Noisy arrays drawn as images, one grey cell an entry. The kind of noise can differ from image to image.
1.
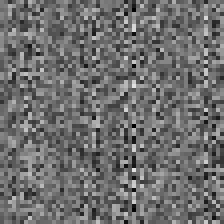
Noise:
columns of uneven size
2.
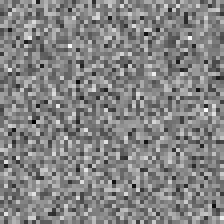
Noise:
independent entries
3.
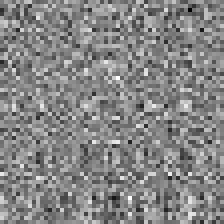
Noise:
low rank plus noise
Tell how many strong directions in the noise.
three or four
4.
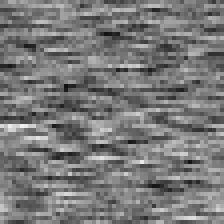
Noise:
streaked along the rows
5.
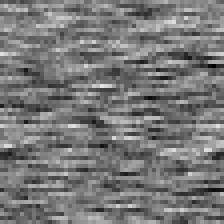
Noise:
streaked along the rows
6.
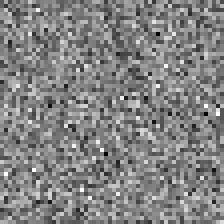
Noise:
independent entries
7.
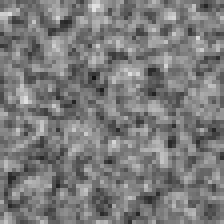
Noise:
blotchy
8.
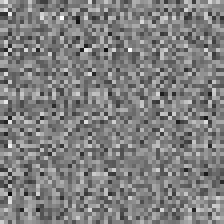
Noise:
low rank plus noise
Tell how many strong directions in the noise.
three or four
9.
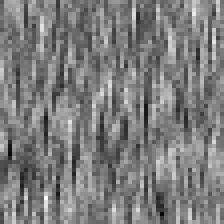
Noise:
streaked along the columns
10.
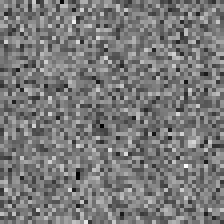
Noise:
independent entries
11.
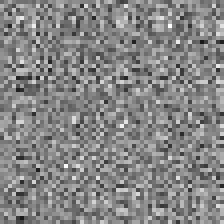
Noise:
low rank plus noise
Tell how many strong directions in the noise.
two
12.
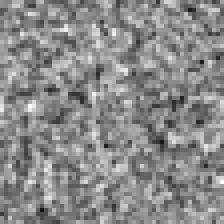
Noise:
blotchy
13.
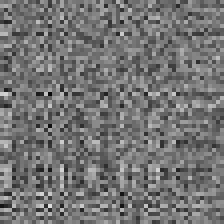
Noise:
low rank plus noise
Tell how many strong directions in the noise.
one
